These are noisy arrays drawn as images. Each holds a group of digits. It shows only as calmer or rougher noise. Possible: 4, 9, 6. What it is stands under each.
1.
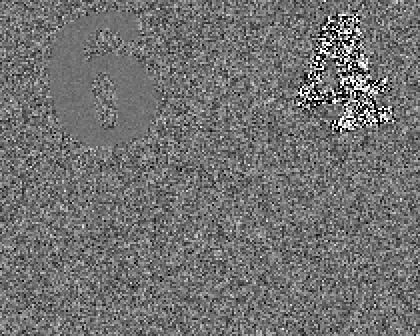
top left: calm 6; top right: rough 4
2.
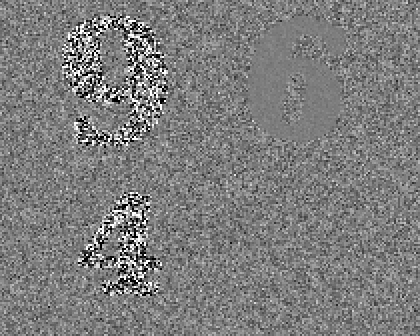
top left: rough 9; top right: calm 6; bottom left: rough 4
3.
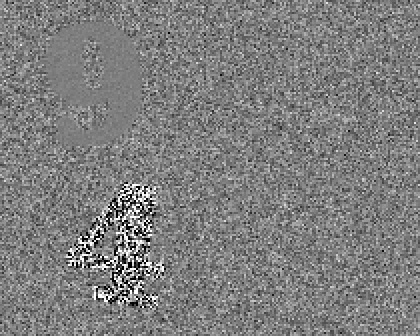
top left: calm 9; bottom left: rough 4
